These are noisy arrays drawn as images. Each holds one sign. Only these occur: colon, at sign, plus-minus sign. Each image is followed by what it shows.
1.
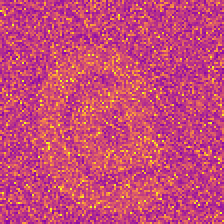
light at sign
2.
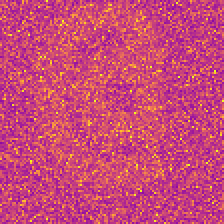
light at sign
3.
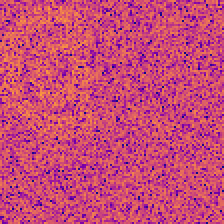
light at sign
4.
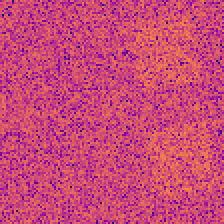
light colon
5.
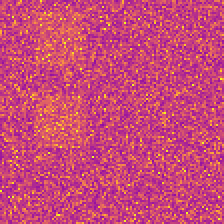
light colon
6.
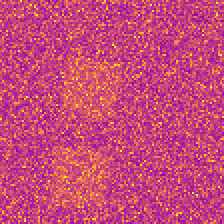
light colon
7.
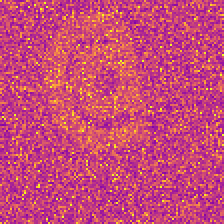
light at sign
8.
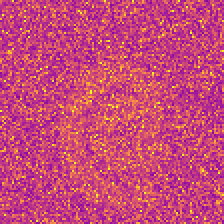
light at sign
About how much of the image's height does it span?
two thirds
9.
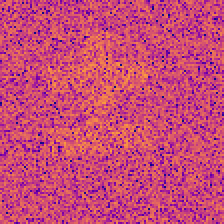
light plus-minus sign
